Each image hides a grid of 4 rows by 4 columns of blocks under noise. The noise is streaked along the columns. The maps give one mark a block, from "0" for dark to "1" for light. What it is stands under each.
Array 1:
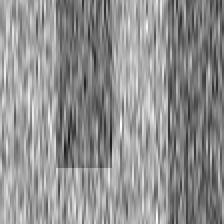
1010
1010
1010
1110
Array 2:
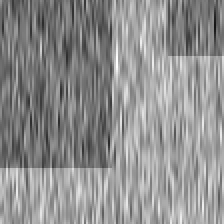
0010
0011
0011
1111
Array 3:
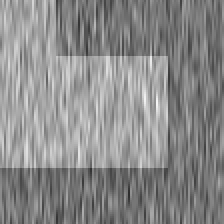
1000
1110
1110
0000
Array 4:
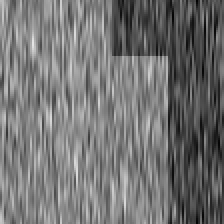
1100
1110
1110
1110
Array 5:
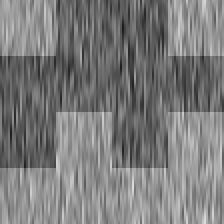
1001
0000
0101
1111
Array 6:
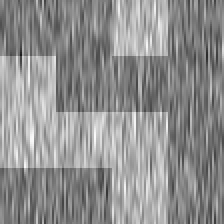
0010
1000
1110
0010
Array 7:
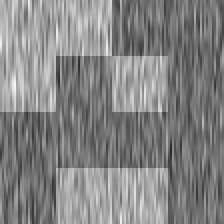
1100
1010
0000
0110
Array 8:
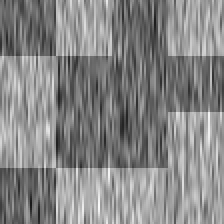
0101
1000
1001
0111
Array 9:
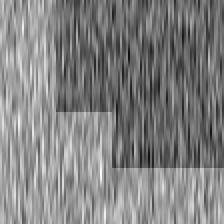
1000
1000
1100
1111
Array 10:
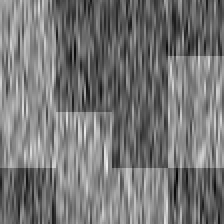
1000
1001
1101
0110
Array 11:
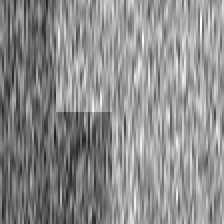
0111
0111
0011
0011
